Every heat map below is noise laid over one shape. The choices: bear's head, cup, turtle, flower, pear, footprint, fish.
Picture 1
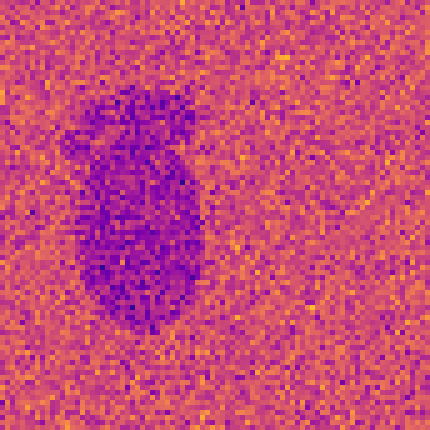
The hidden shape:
footprint
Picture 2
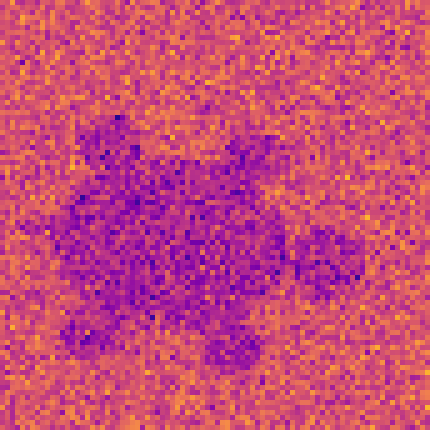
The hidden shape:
turtle
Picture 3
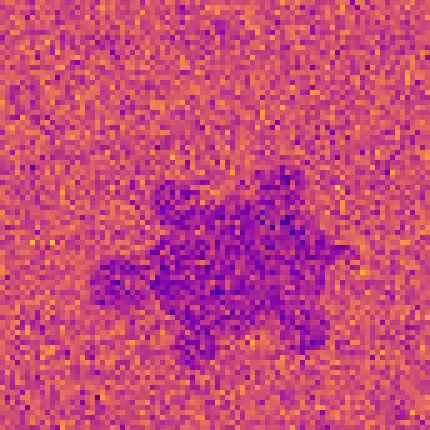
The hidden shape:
turtle
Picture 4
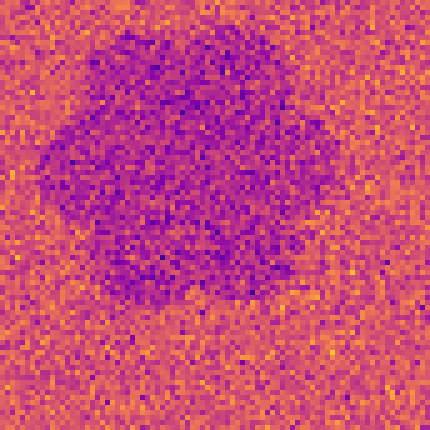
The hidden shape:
flower
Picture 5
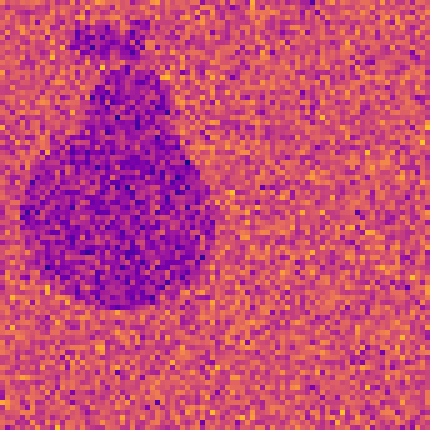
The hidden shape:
pear
